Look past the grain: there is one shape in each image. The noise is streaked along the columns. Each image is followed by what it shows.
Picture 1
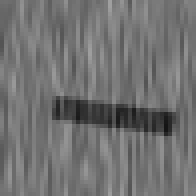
bar
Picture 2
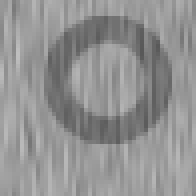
ring
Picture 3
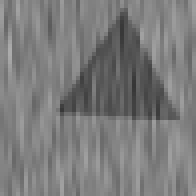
triangle
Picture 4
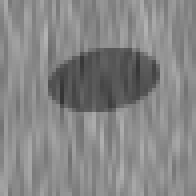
ellipse
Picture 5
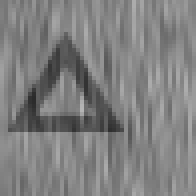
triangle frame
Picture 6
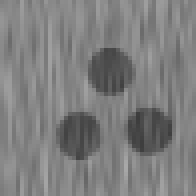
three dots
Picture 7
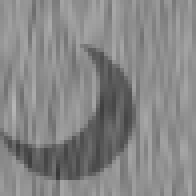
crescent
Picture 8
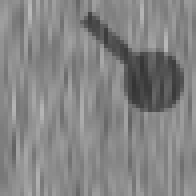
lollipop
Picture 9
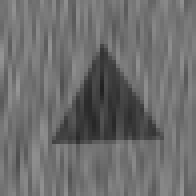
triangle
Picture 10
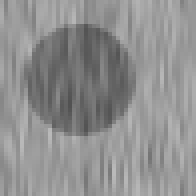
disc
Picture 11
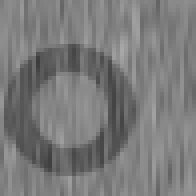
ring
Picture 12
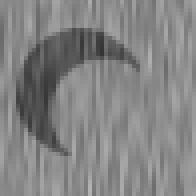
crescent
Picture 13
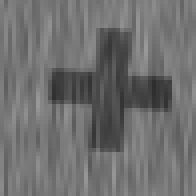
cross
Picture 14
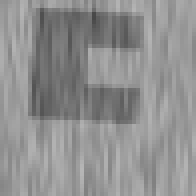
square with a notch
